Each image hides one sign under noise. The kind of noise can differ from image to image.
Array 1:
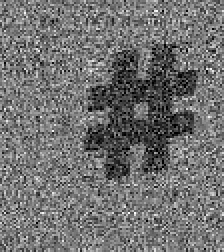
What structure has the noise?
low rank plus noise
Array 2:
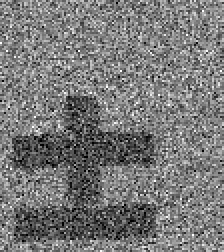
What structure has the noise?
independent entries
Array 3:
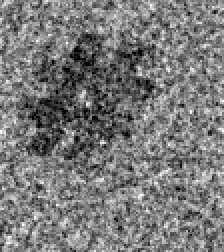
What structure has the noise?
blotchy
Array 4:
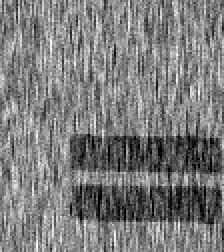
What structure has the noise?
streaked along the columns
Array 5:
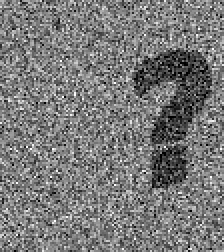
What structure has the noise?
independent entries
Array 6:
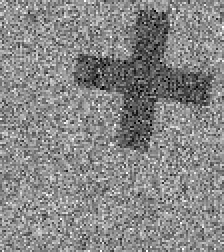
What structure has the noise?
independent entries
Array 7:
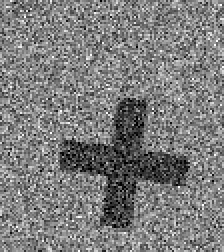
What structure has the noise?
independent entries
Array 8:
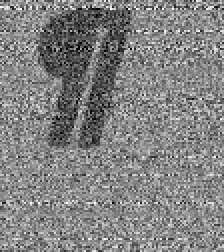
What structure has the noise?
rows of uneven size
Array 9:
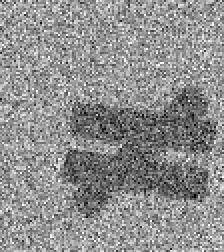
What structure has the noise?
independent entries
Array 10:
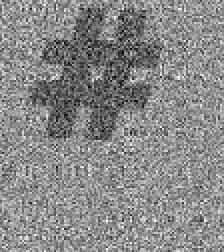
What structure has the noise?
low rank plus noise
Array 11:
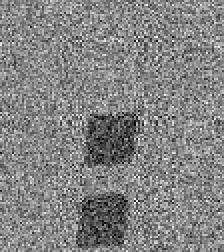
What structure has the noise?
low rank plus noise
